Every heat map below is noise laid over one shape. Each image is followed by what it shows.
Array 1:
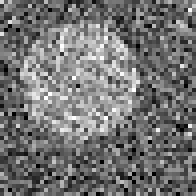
disc
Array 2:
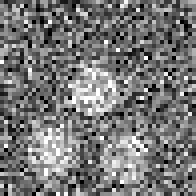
three dots
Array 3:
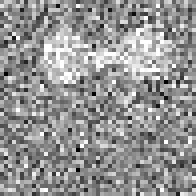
dumbbell
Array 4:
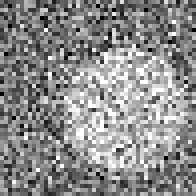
disc
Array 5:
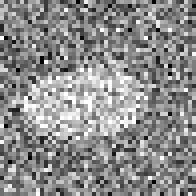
ellipse
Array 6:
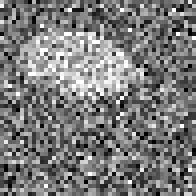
ellipse
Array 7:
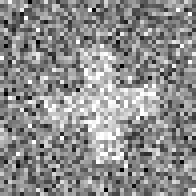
cross
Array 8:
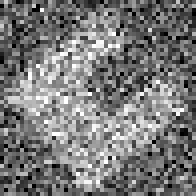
square with a notch
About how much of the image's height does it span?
nearly all
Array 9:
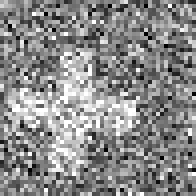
cross
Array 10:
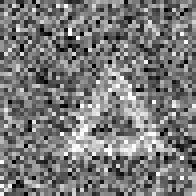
triangle frame
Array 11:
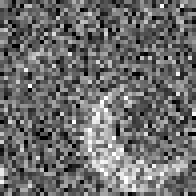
crescent
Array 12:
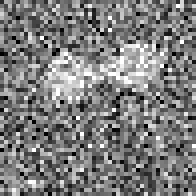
dumbbell
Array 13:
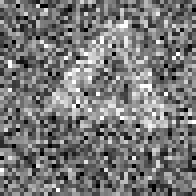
triangle frame
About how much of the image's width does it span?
two thirds
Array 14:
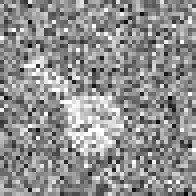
lollipop
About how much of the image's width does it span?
half
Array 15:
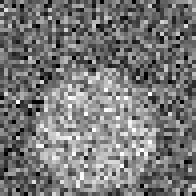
disc
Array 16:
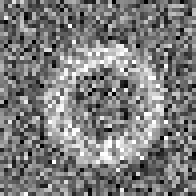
ring
